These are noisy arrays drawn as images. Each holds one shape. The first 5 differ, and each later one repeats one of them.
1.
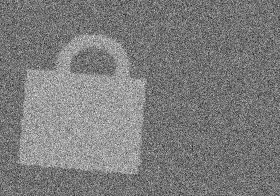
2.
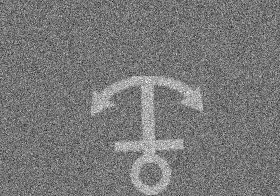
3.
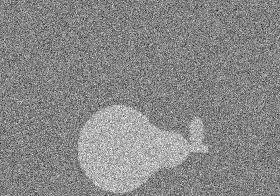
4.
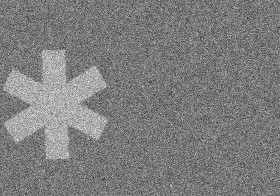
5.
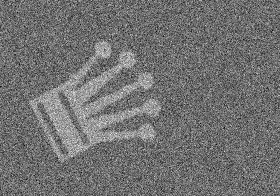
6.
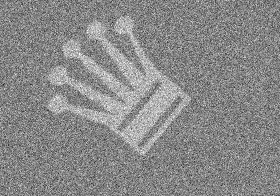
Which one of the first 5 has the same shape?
5
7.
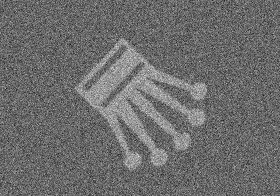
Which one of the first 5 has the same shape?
5
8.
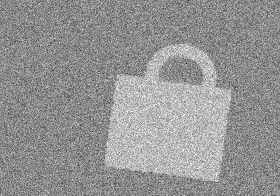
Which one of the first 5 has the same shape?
1
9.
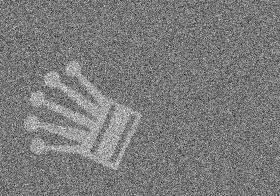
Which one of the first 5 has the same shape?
5
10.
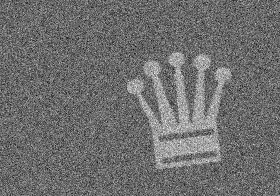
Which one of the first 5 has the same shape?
5
